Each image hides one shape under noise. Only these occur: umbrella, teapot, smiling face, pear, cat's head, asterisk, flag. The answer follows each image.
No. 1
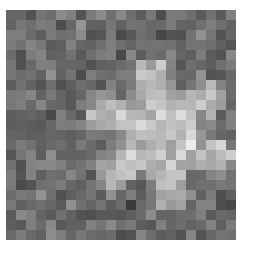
asterisk
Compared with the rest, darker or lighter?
lighter
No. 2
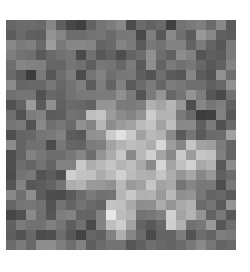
asterisk
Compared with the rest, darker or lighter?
lighter
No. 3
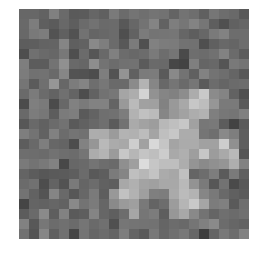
asterisk
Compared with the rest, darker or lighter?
lighter
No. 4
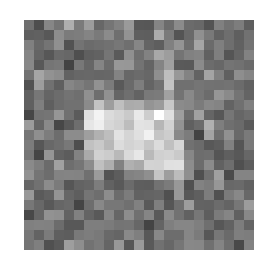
flag
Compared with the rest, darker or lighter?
lighter
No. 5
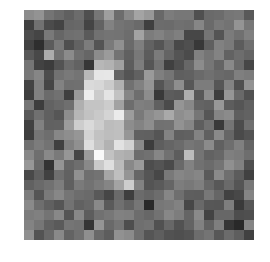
umbrella
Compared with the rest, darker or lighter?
lighter
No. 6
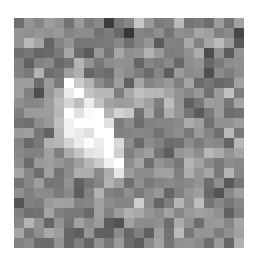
umbrella
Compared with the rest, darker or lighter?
lighter
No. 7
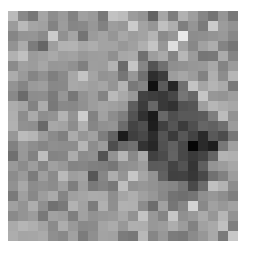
flag
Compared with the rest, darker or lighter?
darker
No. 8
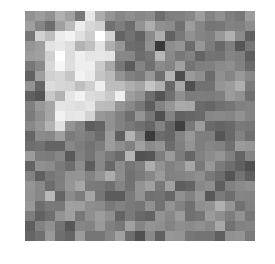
flag
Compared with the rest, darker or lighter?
lighter
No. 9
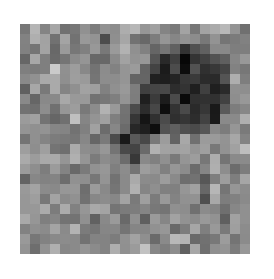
pear
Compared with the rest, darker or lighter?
darker
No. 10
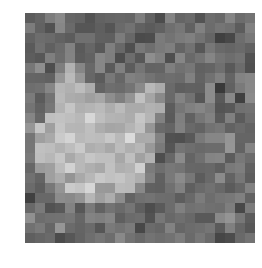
cat's head
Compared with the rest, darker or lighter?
lighter
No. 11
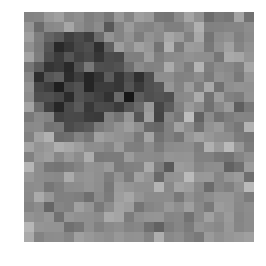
pear
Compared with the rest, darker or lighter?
darker
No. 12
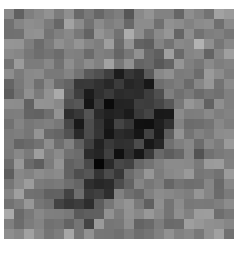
pear
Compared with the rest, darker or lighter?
darker
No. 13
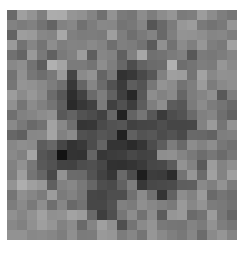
asterisk
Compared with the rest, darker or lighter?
darker
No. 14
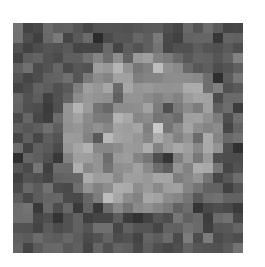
smiling face
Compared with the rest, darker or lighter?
lighter
